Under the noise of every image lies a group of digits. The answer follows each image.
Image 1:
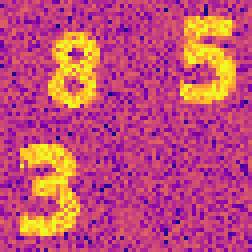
top left: 8; top right: 5; bottom left: 3
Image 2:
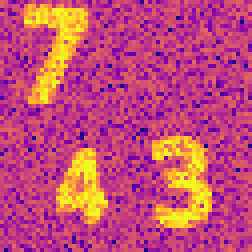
top left: 7; bottom left: 4; bottom right: 3
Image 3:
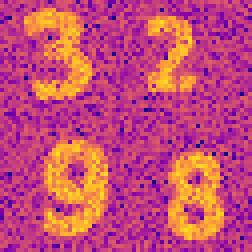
top left: 3; top right: 2; bottom left: 9; bottom right: 8
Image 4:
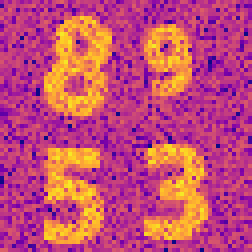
top left: 8; top right: 9; bottom left: 5; bottom right: 3
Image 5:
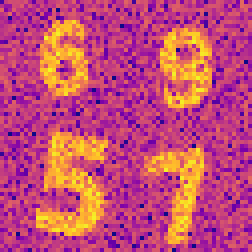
top left: 6; top right: 9; bottom left: 5; bottom right: 7
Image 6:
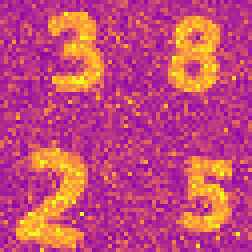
top left: 3; top right: 8; bottom left: 2; bottom right: 5
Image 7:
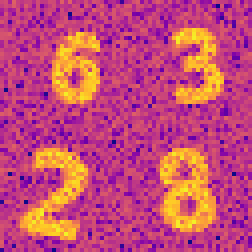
top left: 6; top right: 3; bottom left: 2; bottom right: 8
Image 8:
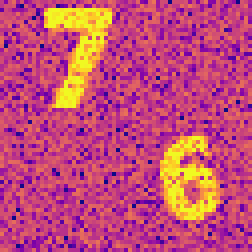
top left: 7; bottom right: 6
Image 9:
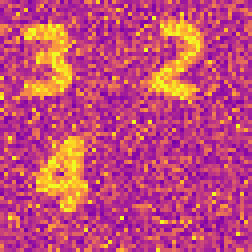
top left: 3; top right: 2; bottom left: 4
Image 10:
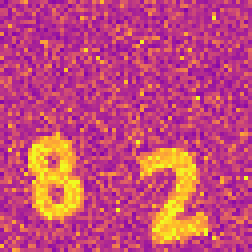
bottom left: 8; bottom right: 2
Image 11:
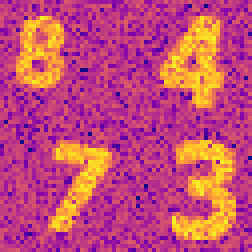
top left: 8; top right: 4; bottom left: 7; bottom right: 3
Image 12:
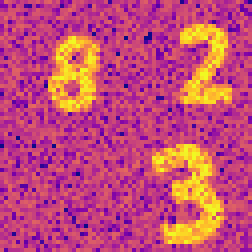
top left: 8; top right: 2; bottom right: 3
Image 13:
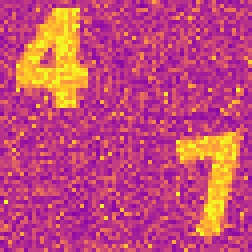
top left: 4; bottom right: 7
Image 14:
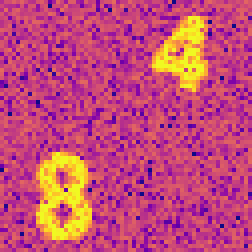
top right: 4; bottom left: 8
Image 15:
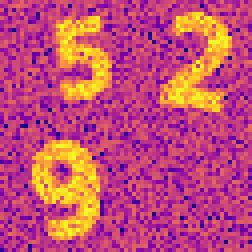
top left: 5; top right: 2; bottom left: 9
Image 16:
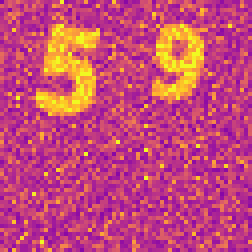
top left: 5; top right: 9
